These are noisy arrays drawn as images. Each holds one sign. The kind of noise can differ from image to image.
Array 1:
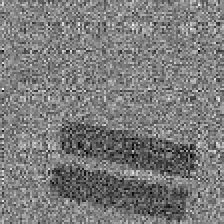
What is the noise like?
low rank plus noise
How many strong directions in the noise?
two
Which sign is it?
equals sign
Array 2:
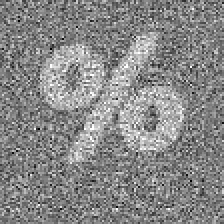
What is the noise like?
low rank plus noise
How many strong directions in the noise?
five to eight
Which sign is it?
percent sign
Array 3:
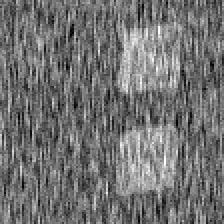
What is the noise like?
streaked along the columns
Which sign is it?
colon
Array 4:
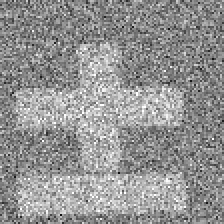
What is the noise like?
independent entries
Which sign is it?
plus-minus sign
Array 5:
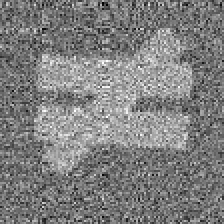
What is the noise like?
low rank plus noise
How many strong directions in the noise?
two
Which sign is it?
not-equal sign
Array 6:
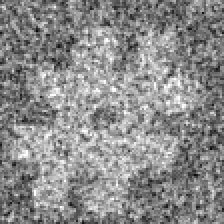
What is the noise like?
blotchy
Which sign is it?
hash sign
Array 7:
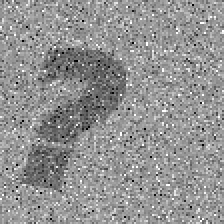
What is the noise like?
heavy tails
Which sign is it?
question mark
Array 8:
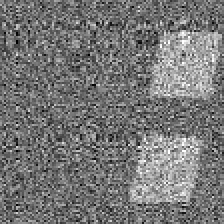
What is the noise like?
low rank plus noise
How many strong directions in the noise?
two
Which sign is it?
colon
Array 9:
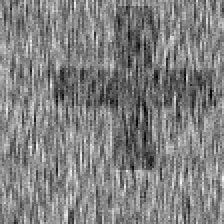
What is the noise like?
streaked along the columns
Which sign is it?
plus sign
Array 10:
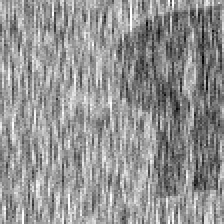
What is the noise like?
streaked along the columns
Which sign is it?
pilcrow
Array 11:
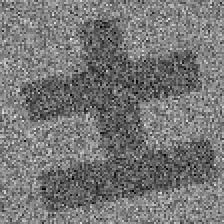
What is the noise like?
independent entries
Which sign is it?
plus-minus sign
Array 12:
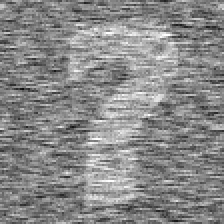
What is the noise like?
streaked along the rows
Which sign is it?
question mark
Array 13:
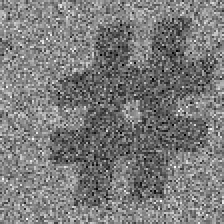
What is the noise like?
independent entries
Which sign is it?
hash sign
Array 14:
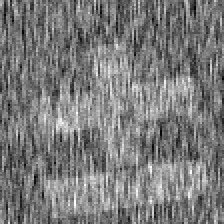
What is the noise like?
streaked along the columns
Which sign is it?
plus-minus sign
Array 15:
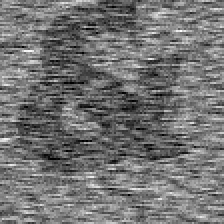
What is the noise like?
streaked along the rows
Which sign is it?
ampersand
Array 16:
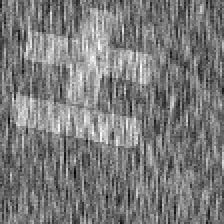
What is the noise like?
streaked along the columns
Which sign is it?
plus-minus sign
